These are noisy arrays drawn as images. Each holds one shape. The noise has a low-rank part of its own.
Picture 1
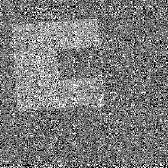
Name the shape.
square with a notch
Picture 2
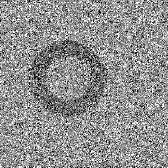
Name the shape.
ring
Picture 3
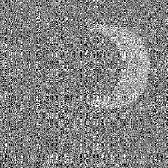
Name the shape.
crescent
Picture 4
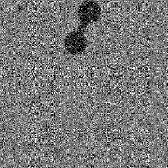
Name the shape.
dumbbell
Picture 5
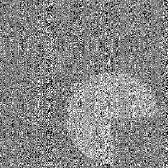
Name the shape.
disc with a wedge cut out
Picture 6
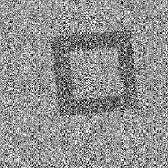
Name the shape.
square frame
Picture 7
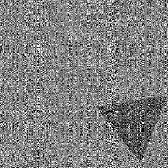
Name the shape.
triangle
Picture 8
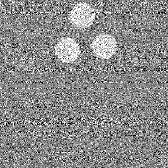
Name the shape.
three dots
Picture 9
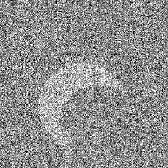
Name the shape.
crescent
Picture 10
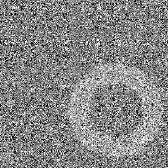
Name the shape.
ring
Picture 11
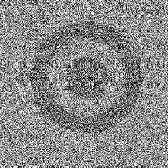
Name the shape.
bullseye
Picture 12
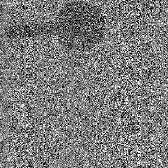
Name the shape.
lollipop
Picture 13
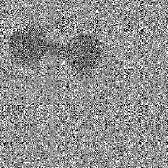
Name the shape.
dumbbell
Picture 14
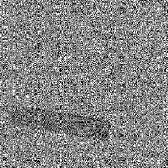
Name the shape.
bar
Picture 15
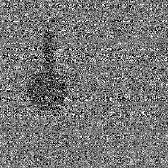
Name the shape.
lollipop
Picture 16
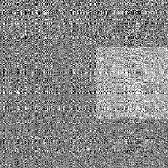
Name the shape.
square
